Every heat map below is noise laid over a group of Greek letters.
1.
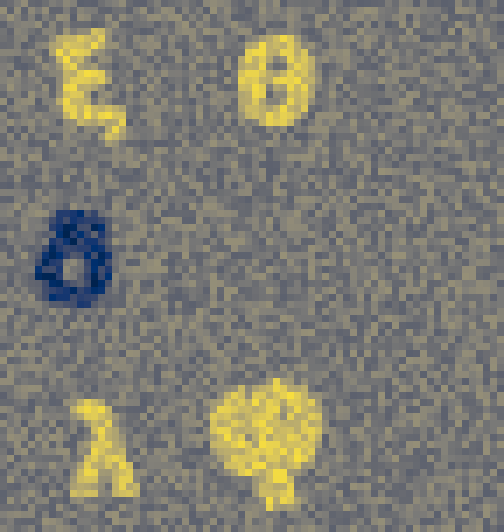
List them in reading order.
top left: light xi; top middle: light theta; middle left: dark delta; bottom left: light lambda; bottom middle: light phi
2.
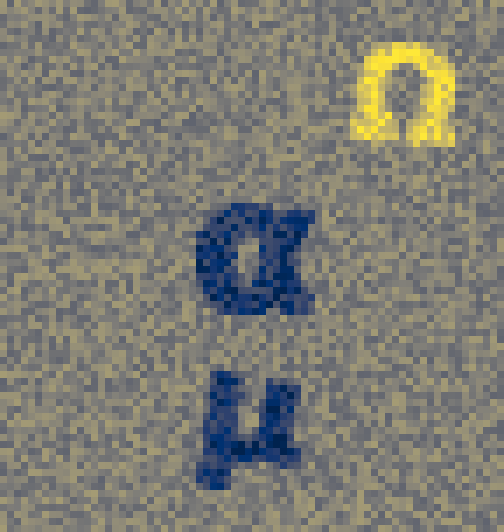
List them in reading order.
top right: light omega; centre: dark alpha; bottom middle: dark mu
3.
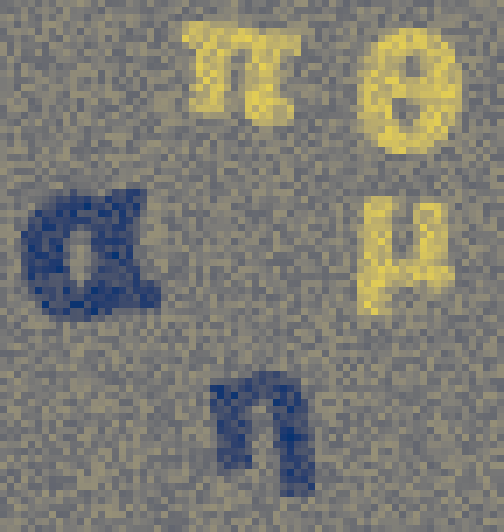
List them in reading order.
top middle: light pi; top right: light theta; middle left: dark alpha; middle right: light mu; bottom middle: dark eta
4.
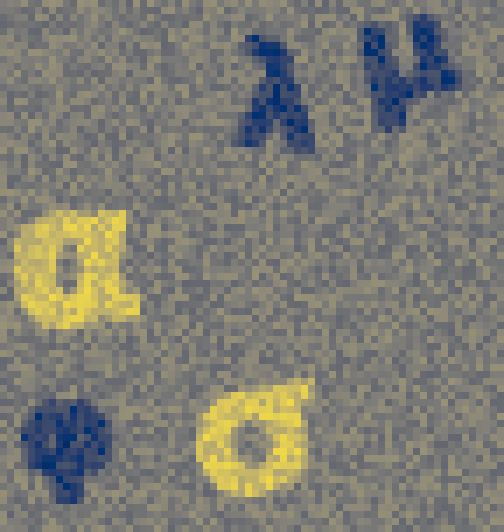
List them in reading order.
top middle: dark lambda; top right: dark mu; middle left: light alpha; bottom left: dark phi; bottom middle: light sigma
